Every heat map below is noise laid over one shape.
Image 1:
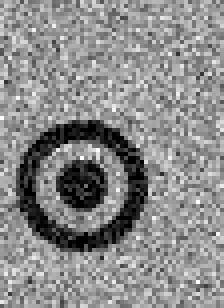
dark bullseye
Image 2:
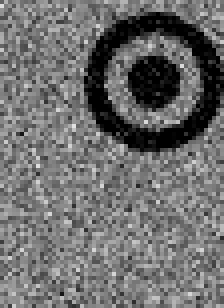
dark bullseye
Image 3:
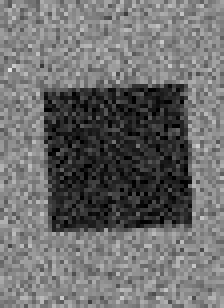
dark square
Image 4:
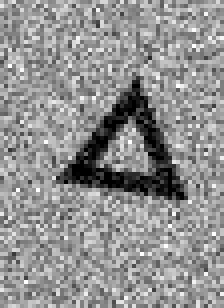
dark triangle frame
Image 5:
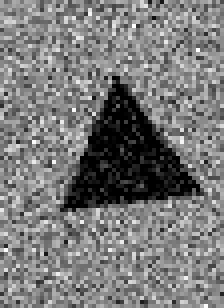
dark triangle
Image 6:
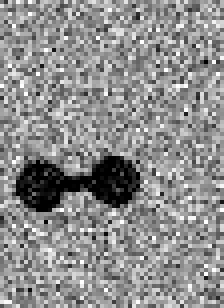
dark dumbbell
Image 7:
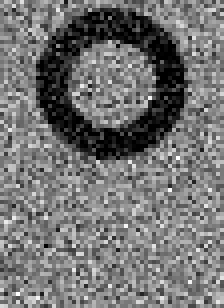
dark ring
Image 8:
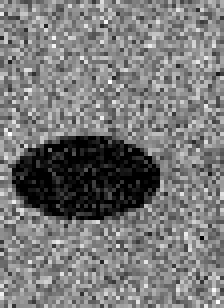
dark ellipse
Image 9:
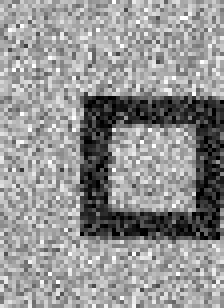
dark square frame
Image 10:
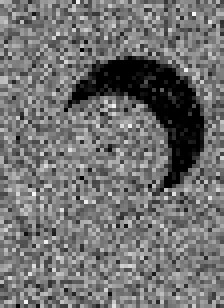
dark crescent
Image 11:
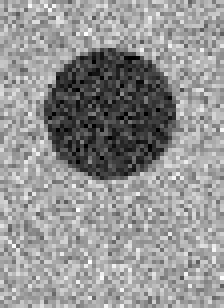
dark disc
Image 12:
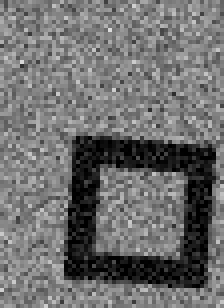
dark square frame
